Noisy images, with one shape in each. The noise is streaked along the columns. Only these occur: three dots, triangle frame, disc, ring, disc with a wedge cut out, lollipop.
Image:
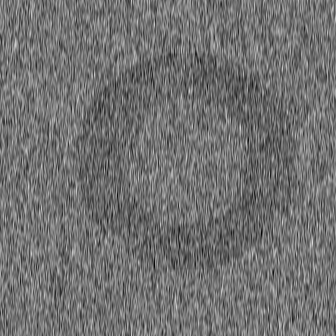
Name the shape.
ring
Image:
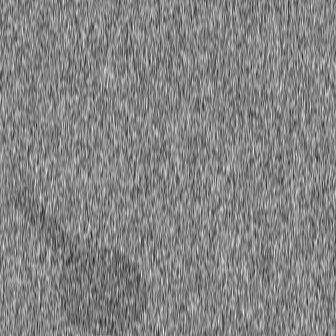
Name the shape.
lollipop
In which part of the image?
bottom left
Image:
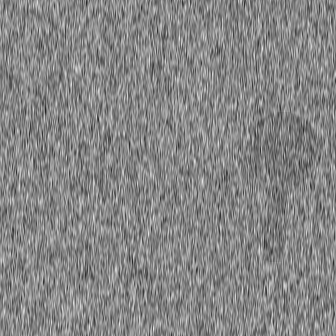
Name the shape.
lollipop
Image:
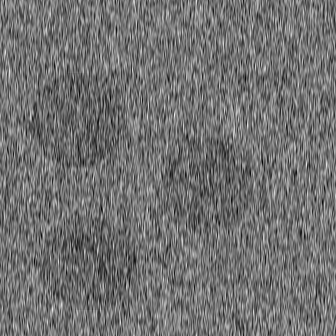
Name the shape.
three dots
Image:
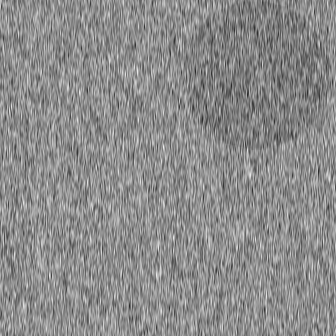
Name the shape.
disc
